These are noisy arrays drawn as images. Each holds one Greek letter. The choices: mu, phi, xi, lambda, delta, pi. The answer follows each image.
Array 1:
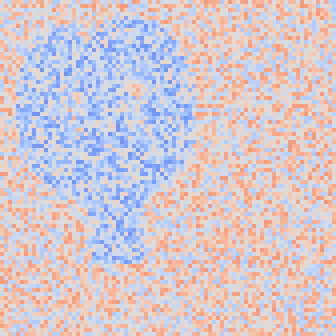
phi
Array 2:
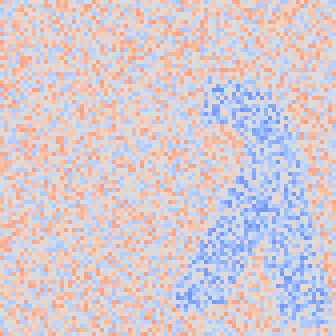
lambda
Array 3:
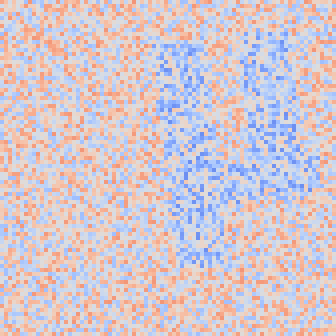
mu
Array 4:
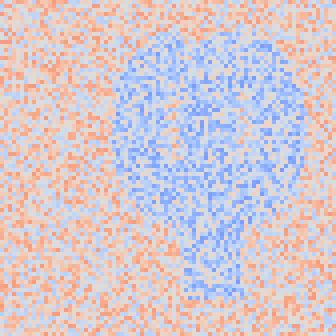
phi
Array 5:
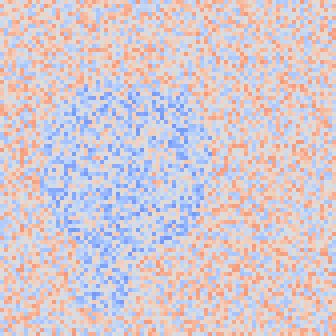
phi
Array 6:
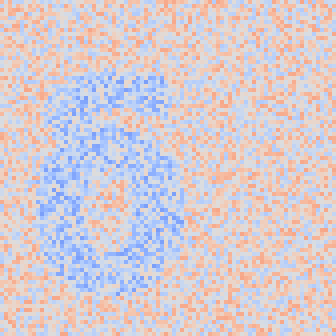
delta
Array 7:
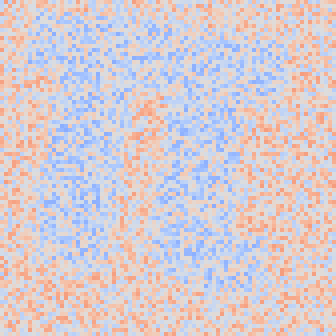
pi
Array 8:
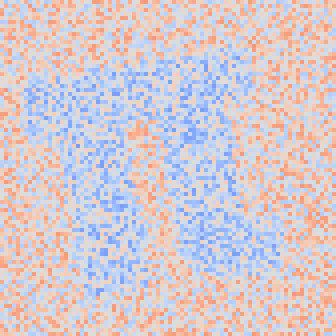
pi
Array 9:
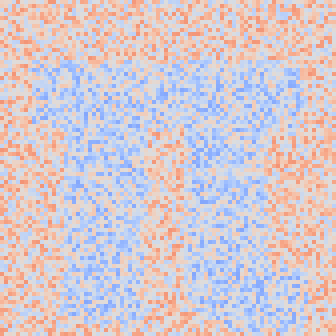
pi
